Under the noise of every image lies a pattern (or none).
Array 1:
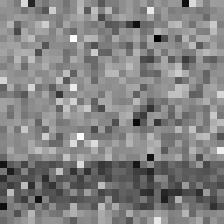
one horizontal stripe
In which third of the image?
bottom
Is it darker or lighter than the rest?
darker
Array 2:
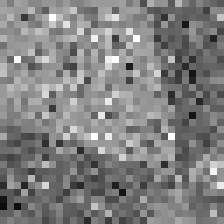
spokes from one point
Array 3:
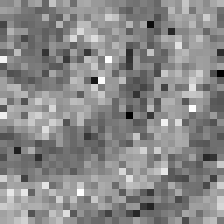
rings round one point
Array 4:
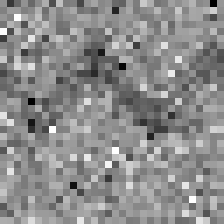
a wavy band
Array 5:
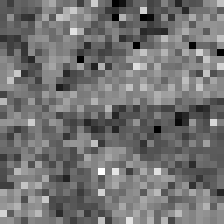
spokes from one point
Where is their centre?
middle left
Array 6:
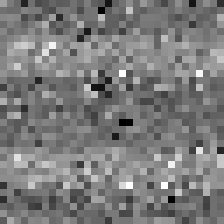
horizontal stripes
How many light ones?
2
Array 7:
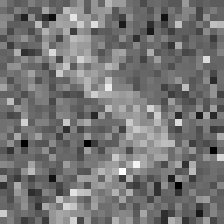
a wavy band
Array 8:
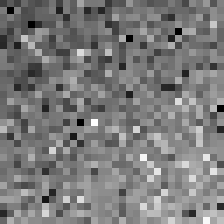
a smooth slope
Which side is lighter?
bottom right
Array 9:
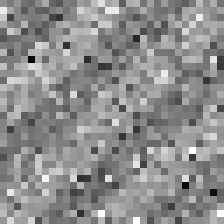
diagonal stripes
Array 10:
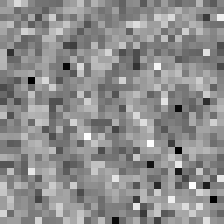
rings round one point
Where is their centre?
middle right
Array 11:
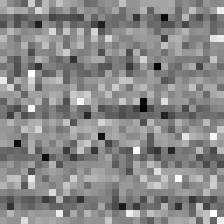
horizontal stripes
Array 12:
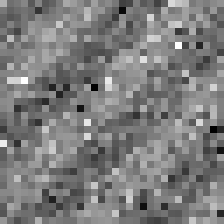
diagonal stripes
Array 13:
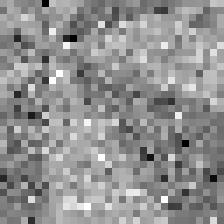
spokes from one point
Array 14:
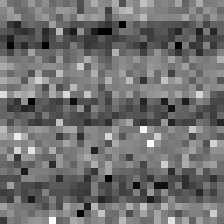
horizontal stripes
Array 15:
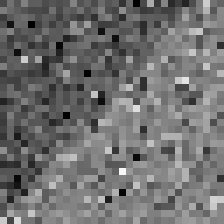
a sharp edge
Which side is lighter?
bottom right
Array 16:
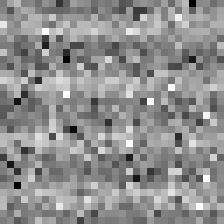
horizontal stripes
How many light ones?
4
